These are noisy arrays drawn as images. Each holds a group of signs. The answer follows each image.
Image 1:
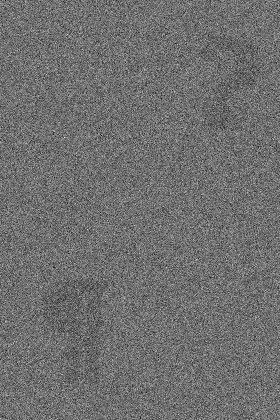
top right: dark question mark; bottom left: dark pilcrow
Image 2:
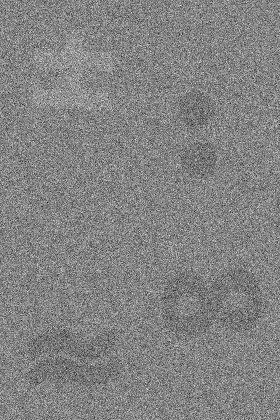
top left: light plus-minus sign; top right: dark colon; bottom left: dark approximately sign; bottom right: dark infinity sign
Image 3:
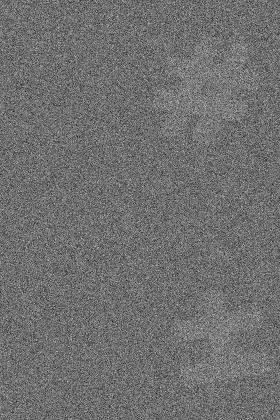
top right: light hash sign; bottom right: light plus-minus sign
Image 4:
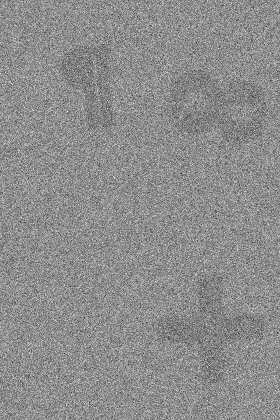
top left: dark pilcrow; top right: dark infinity sign; bottom right: dark plus sign
